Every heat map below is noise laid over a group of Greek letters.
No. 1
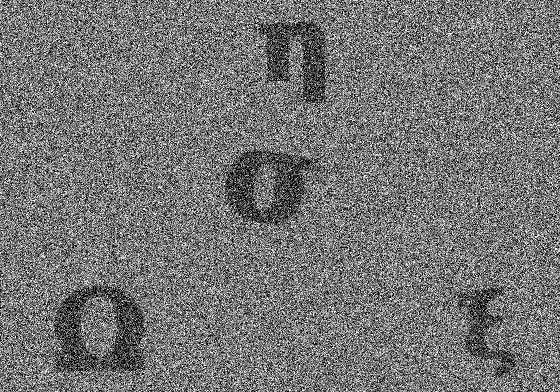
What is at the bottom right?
xi
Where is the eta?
top middle
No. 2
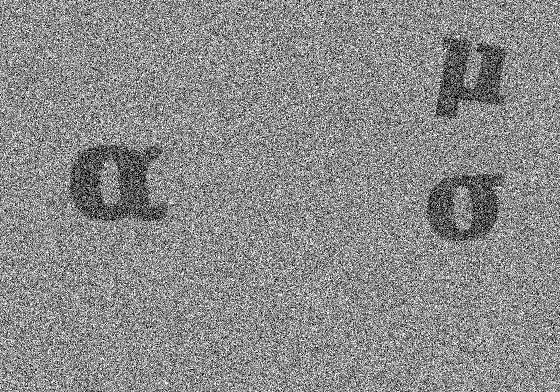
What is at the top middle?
nothing
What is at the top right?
mu
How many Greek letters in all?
3
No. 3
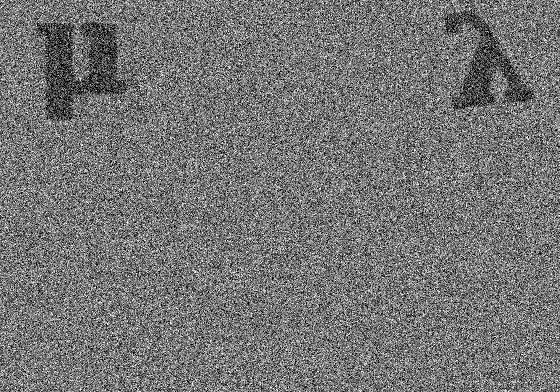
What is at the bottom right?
nothing
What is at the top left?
mu
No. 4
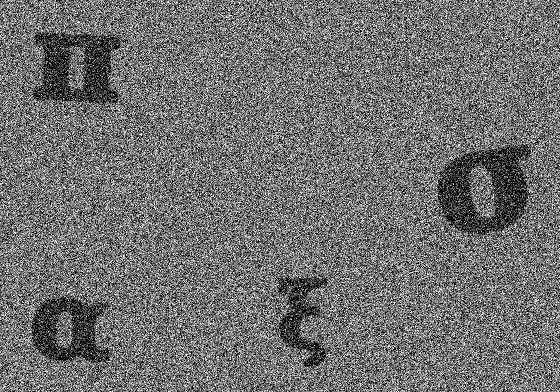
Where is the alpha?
bottom left
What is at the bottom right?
nothing
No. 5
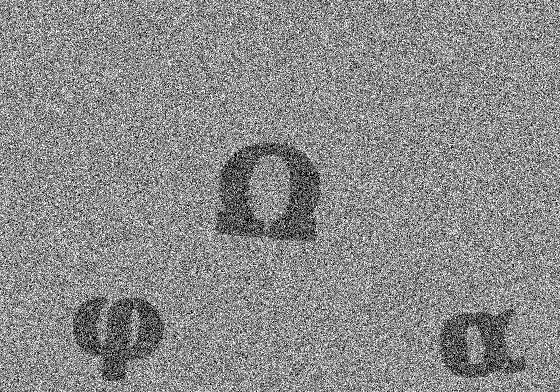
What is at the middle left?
nothing
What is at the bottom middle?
nothing
